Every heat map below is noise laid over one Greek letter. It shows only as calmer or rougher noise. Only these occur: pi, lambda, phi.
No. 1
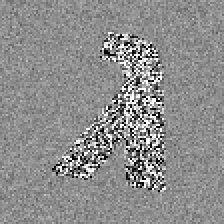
lambda
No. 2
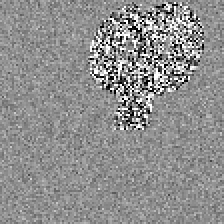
phi
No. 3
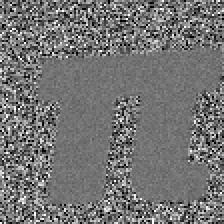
pi
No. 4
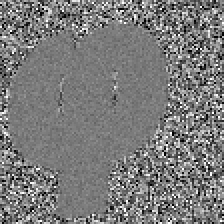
phi
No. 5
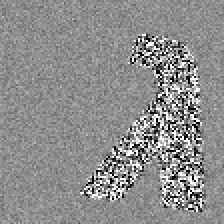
lambda
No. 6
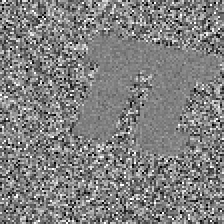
pi
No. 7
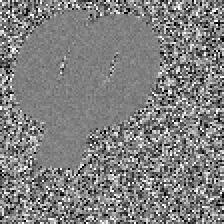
phi
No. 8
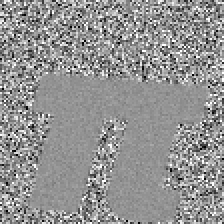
pi
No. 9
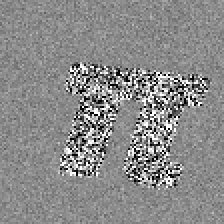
pi
